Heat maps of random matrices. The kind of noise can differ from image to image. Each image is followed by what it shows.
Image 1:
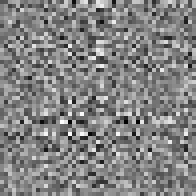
low rank plus noise
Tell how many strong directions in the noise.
two
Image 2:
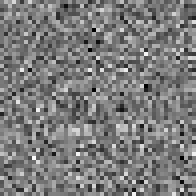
low rank plus noise
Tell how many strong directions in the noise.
two
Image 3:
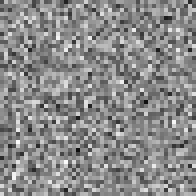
independent entries
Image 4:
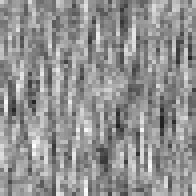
streaked along the columns
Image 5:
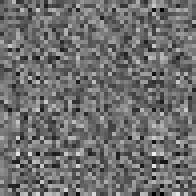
low rank plus noise
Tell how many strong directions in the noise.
one
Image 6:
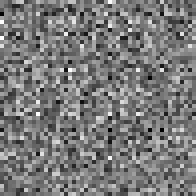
low rank plus noise
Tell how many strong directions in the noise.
three or four
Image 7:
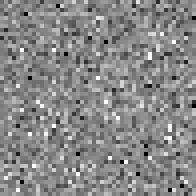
heavy tails
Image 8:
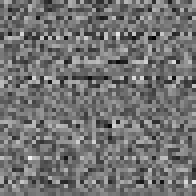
rows of uneven size
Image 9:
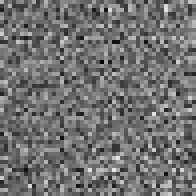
low rank plus noise
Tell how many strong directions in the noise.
five to eight
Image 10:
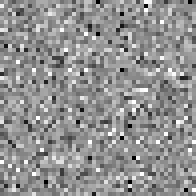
heavy tails
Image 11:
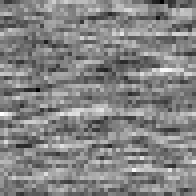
streaked along the rows
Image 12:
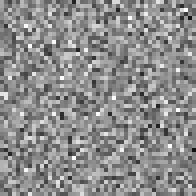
independent entries
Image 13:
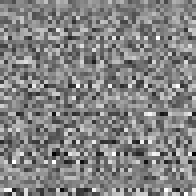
rows of uneven size
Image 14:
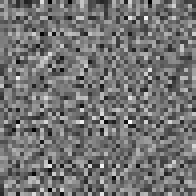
low rank plus noise
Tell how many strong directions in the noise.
two
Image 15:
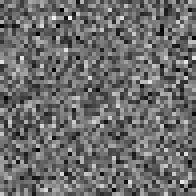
independent entries
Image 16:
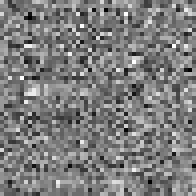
low rank plus noise
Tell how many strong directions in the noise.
three or four
